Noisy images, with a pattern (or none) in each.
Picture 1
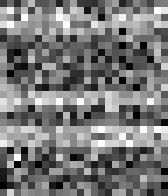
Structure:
bands of rows
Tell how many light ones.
3
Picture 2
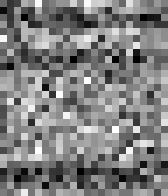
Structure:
bands of rows
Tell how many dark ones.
3
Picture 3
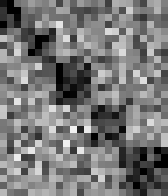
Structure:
blocks along the diagonal
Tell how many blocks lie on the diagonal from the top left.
5
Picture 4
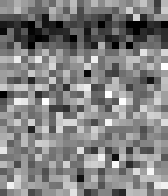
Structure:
one band of rows
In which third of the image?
top
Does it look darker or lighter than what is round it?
darker
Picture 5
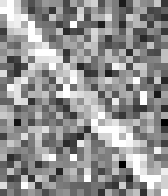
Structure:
a diagonal band
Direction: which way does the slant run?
top left to bottom right
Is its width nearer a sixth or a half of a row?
a sixth
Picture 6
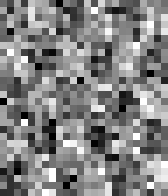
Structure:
a checkerboard
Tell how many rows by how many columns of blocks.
5 by 6
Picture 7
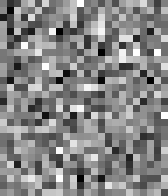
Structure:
only noise
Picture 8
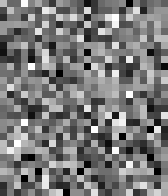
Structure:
only noise
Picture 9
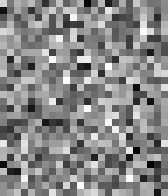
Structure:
only noise
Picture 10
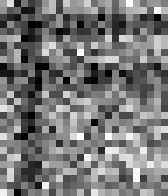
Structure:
bands of rows crossing bands of columns
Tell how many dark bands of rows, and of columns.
2 and 1
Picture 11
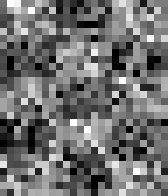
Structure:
a checkerboard
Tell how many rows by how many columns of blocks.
5 by 3
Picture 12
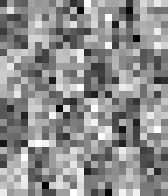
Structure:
a checkerboard
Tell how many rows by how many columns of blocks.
4 by 6
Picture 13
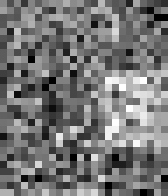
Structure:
one block
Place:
middle right
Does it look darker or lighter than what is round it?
lighter
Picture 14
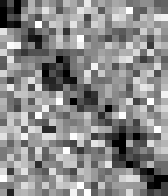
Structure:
blocks along the diagonal
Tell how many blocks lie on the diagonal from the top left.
7
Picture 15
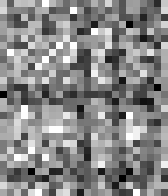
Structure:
bands of rows crossing bands of columns
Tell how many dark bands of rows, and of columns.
3 and 3
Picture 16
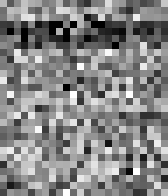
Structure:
one band of rows
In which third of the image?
top
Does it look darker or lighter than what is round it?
darker
